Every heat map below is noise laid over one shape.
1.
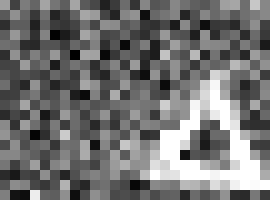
triangle frame
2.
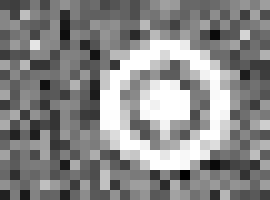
bullseye
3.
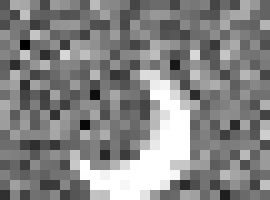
crescent
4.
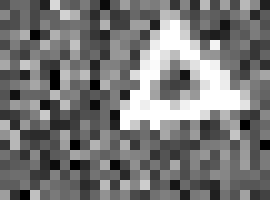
triangle frame
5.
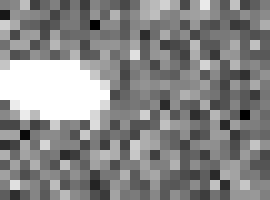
ellipse
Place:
middle left
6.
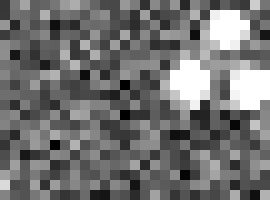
three dots
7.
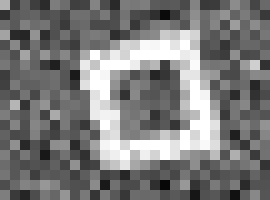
square frame
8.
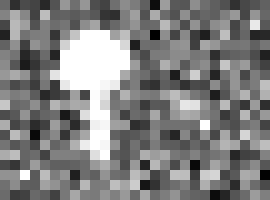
lollipop
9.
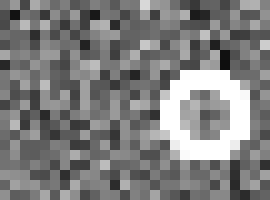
ring
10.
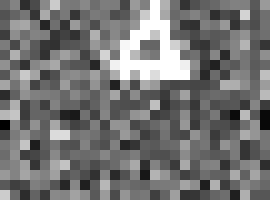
triangle frame
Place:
top middle
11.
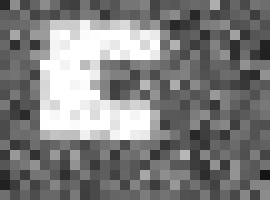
square with a notch
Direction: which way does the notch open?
right
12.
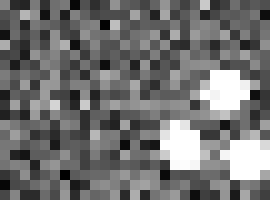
three dots
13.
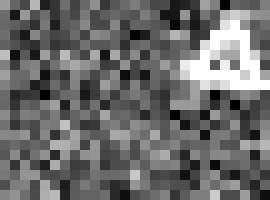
triangle frame
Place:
top right
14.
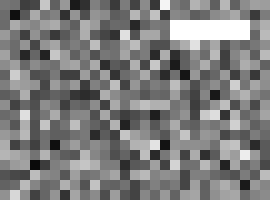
bar
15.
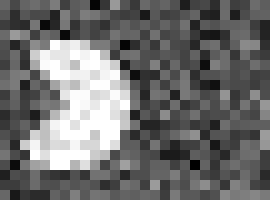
disc with a wedge cut out
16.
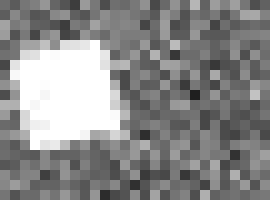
square
